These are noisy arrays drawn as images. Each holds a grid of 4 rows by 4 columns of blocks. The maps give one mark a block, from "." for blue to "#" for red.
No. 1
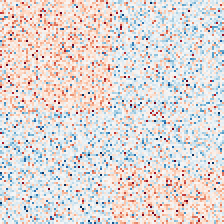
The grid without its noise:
# # . .
# # . .
. . . .
. . # #
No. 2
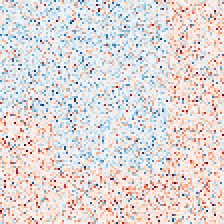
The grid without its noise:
. . . #
. . . #
# . . #
# # # #
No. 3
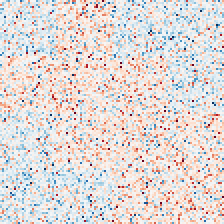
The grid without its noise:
. # . .
# # # .
. # # #
. . # #
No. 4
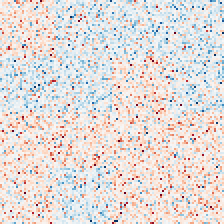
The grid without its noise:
# . . .
. . # .
# # # #
# . # #
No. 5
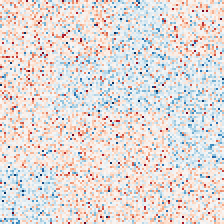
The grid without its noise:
# # . #
# . . .
# # # .
. # # #
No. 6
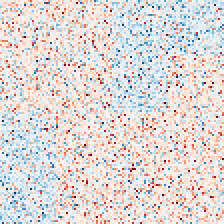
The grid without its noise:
# # . .
# # . #
. # # #
. # # #
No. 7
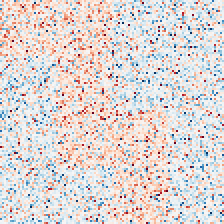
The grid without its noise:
# # . .
. # . .
. # # .
. . # .
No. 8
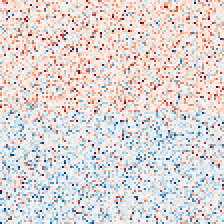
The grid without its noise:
# # # #
# # # #
. . . .
. . . .
